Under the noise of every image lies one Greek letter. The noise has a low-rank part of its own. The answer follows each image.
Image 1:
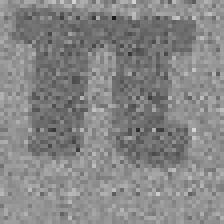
pi
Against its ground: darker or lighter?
darker
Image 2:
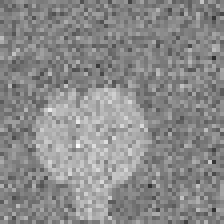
phi
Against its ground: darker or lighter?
lighter
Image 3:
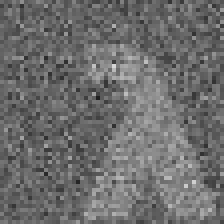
lambda
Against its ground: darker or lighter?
lighter
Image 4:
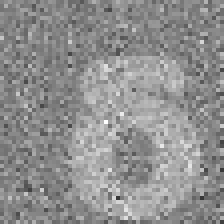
delta
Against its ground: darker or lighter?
lighter
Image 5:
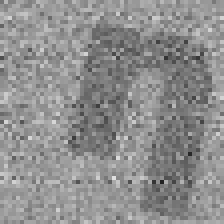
eta
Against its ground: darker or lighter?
darker
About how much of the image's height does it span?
nearly all
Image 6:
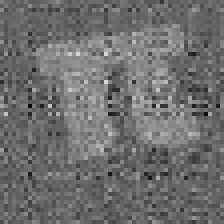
pi
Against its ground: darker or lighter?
lighter
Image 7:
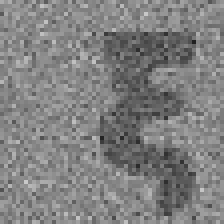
xi
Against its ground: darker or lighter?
darker
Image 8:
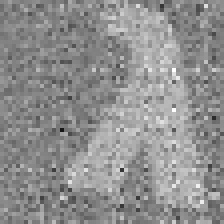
lambda
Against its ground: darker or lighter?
lighter
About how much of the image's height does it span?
nearly all
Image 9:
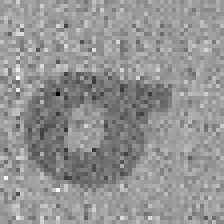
sigma
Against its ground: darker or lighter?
darker
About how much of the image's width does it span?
two thirds
